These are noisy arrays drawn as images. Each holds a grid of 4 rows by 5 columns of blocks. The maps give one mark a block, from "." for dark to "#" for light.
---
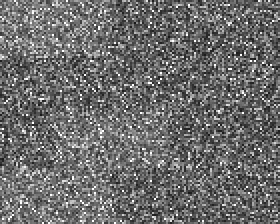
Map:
##...
.....
.##..
##...
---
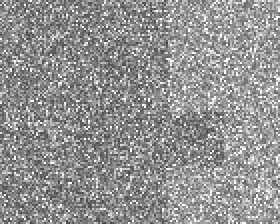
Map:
...##
...##
....#
...##
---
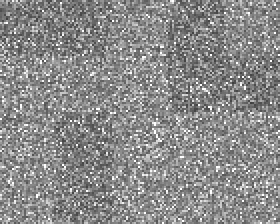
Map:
..#.#
###..
#.###
#.###
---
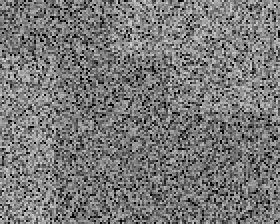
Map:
..###
#..##
#....
#....
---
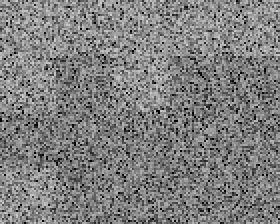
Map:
#####
#.#..
.....
#....
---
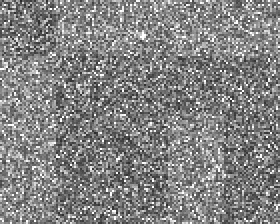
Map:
.####
#....
#..#.
#..#.
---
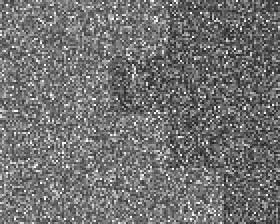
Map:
###..
##...
###..
####.
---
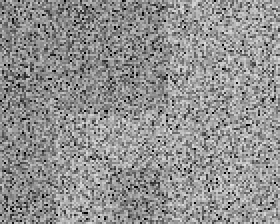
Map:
...##
...##
.####
.#.##
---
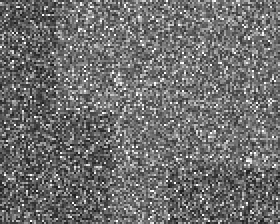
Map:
.####
.####
..###
..#..
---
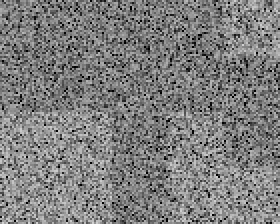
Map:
....#
.....
##.#.
##.##
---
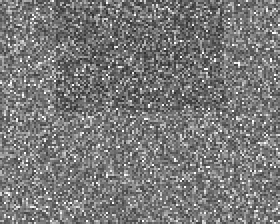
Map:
#...#
#...#
#####
#####
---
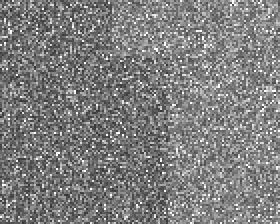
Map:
..###
...##
...##
...##
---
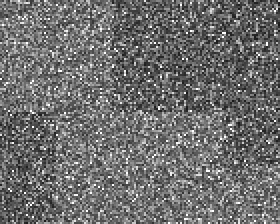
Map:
##...
##...
.###.
.####
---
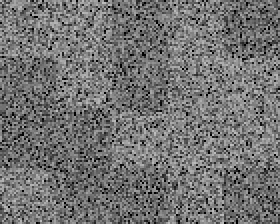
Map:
##.#.
.#.##
..###
#..#.
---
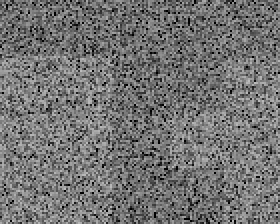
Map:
.....
##..#
##.##
##..#
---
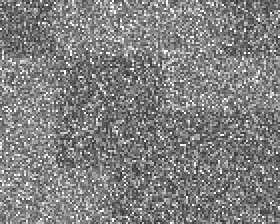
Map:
.###.
#..##
#....
##...
